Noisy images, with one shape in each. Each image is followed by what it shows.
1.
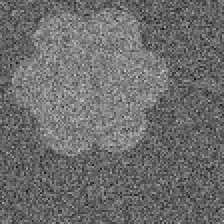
flower
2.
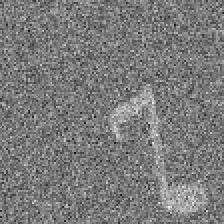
musical note
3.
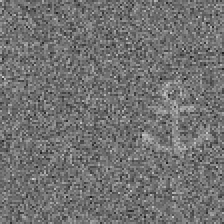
anchor
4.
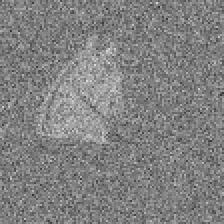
chess knight
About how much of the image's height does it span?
half
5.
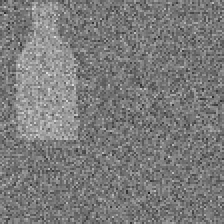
bottle
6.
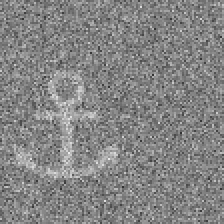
anchor
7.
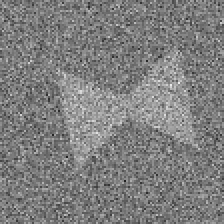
bow tie
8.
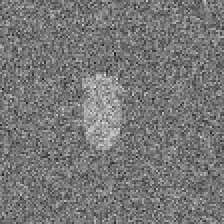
footprint
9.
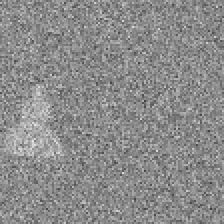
chess pawn
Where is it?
middle left
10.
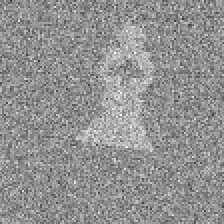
chess bishop
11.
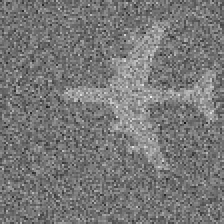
airplane
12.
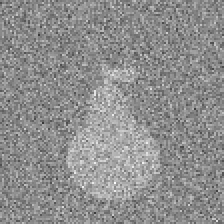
pear
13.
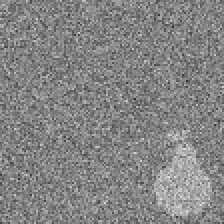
pear
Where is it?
bottom right
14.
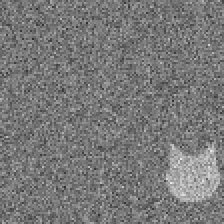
cat's head
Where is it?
bottom right
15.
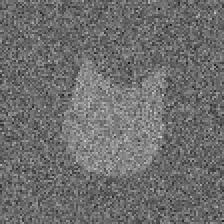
cat's head
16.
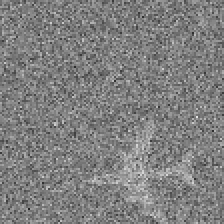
airplane
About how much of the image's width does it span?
half
